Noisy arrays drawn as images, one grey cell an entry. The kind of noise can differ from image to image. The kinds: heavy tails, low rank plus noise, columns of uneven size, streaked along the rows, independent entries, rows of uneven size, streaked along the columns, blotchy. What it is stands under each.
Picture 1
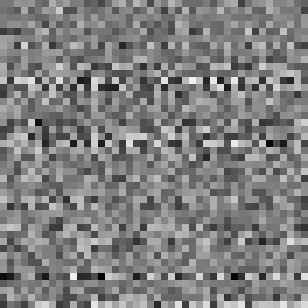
rows of uneven size
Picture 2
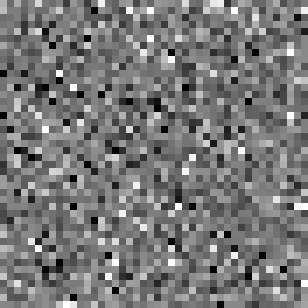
heavy tails
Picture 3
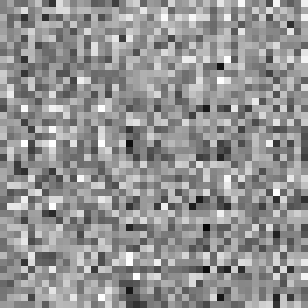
low rank plus noise
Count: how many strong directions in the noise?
one
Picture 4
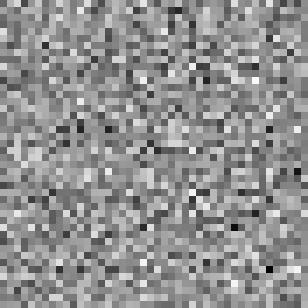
low rank plus noise
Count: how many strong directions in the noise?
three or four
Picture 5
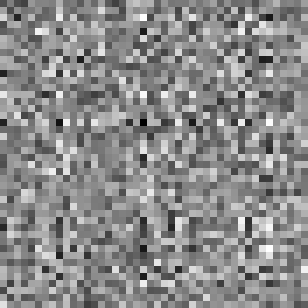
low rank plus noise
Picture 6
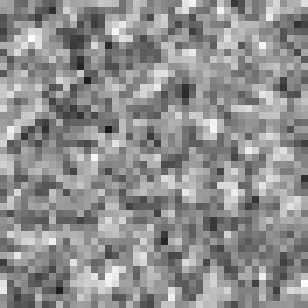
blotchy
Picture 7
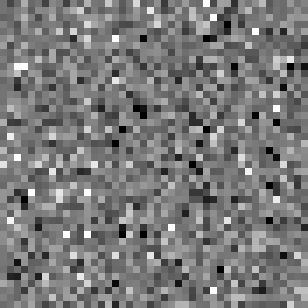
heavy tails
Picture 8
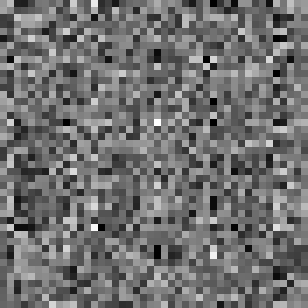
low rank plus noise
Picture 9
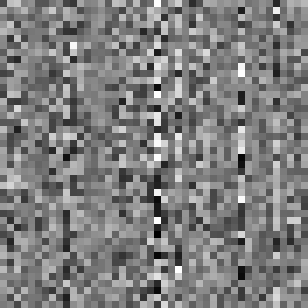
columns of uneven size
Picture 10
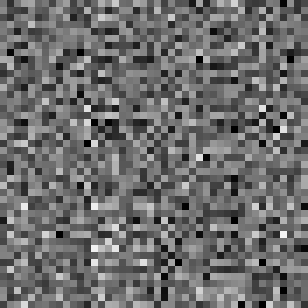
low rank plus noise
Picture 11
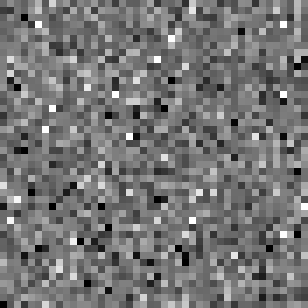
heavy tails
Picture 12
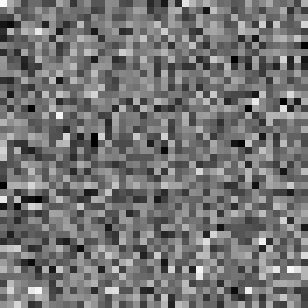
low rank plus noise
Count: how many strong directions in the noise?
five to eight
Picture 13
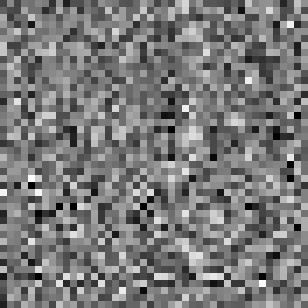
low rank plus noise
